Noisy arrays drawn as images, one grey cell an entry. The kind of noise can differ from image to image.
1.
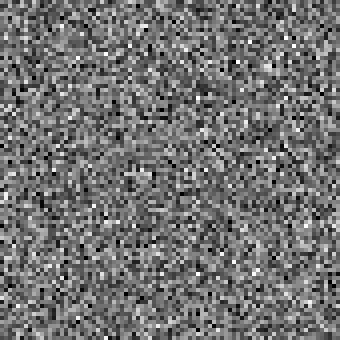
independent entries
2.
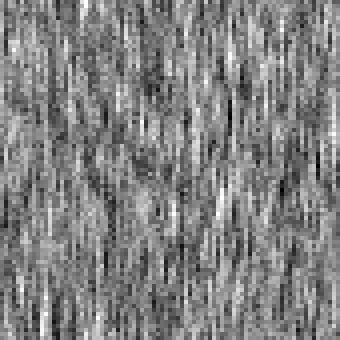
streaked along the columns
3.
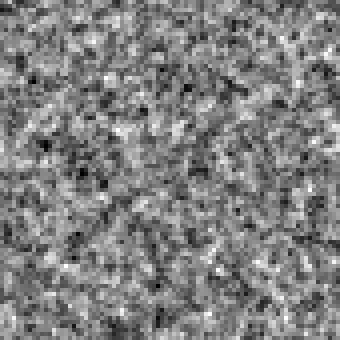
blotchy
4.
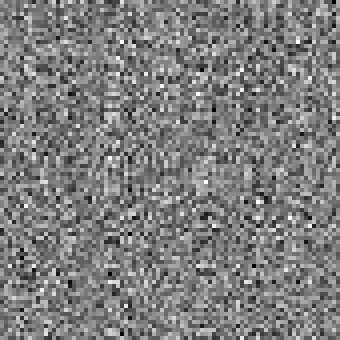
low rank plus noise
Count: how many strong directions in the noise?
two
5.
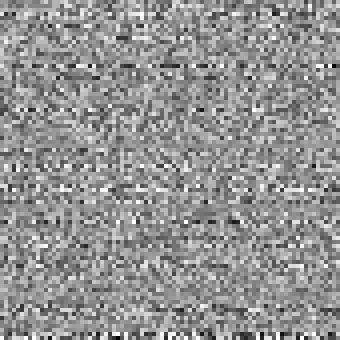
rows of uneven size
